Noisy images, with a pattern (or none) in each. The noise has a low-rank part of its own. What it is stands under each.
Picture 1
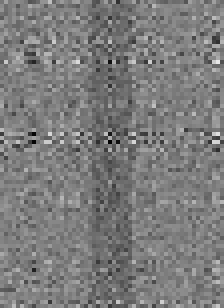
one band of columns
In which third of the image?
middle
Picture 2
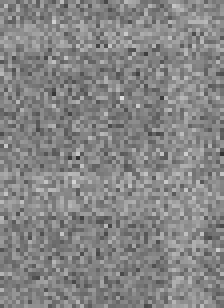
bands of rows crossing bands of columns
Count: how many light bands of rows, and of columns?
2 and 1
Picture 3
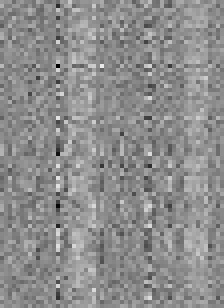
bands of columns
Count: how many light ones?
2
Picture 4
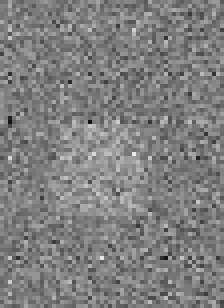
one block
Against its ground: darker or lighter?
lighter
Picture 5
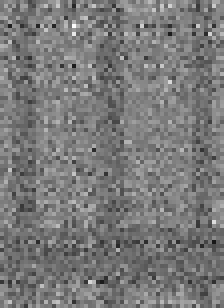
bands of rows crossing bands of columns
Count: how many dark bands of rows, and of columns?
1 and 3
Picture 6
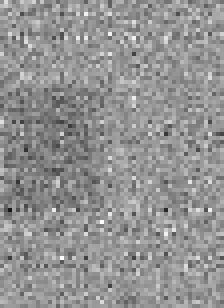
one block
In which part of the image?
middle left
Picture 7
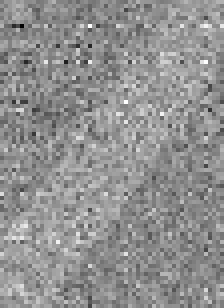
a diagonal band
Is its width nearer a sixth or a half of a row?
a half
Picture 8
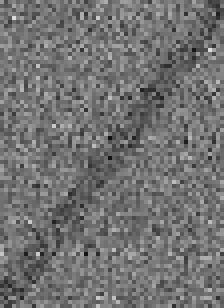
a diagonal band
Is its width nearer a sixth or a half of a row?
a sixth
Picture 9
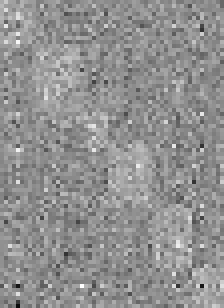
blocks along the diagonal
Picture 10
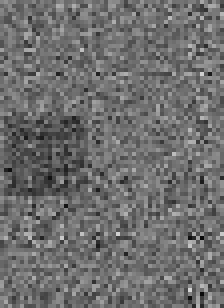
one block
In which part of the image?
middle left
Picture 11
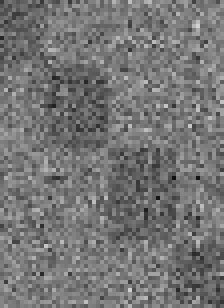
blocks along the diagonal
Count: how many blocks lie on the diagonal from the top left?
4
